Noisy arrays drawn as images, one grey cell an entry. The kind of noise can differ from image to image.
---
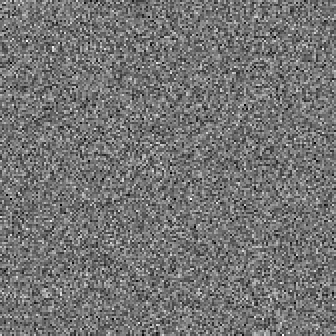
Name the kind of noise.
low rank plus noise
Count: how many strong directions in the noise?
two
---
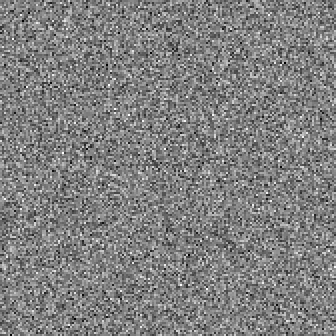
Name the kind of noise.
independent entries
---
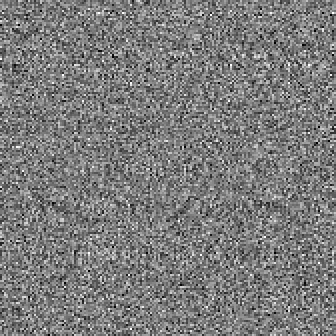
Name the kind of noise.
low rank plus noise
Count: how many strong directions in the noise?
five to eight
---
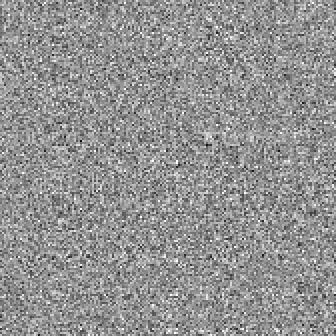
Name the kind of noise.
low rank plus noise
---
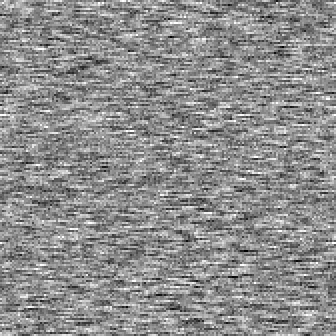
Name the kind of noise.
streaked along the rows
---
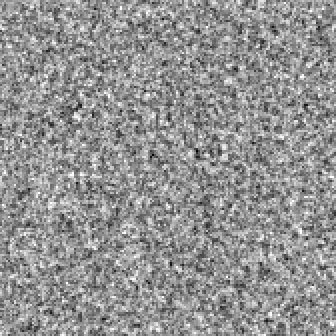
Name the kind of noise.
blotchy
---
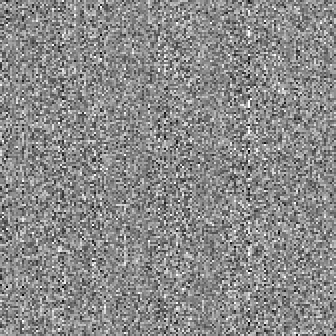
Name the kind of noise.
columns of uneven size
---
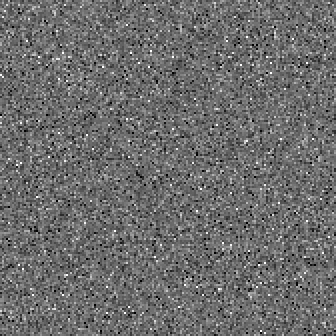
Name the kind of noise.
heavy tails
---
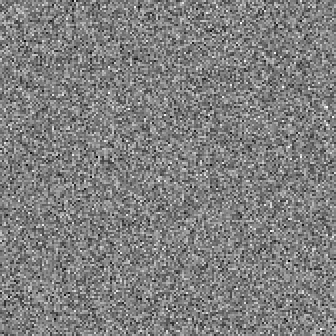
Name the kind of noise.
independent entries
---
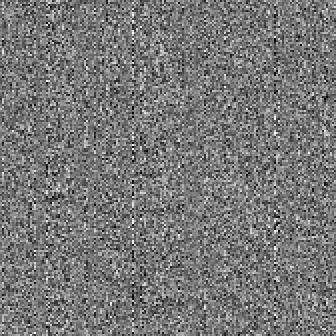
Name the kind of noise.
columns of uneven size
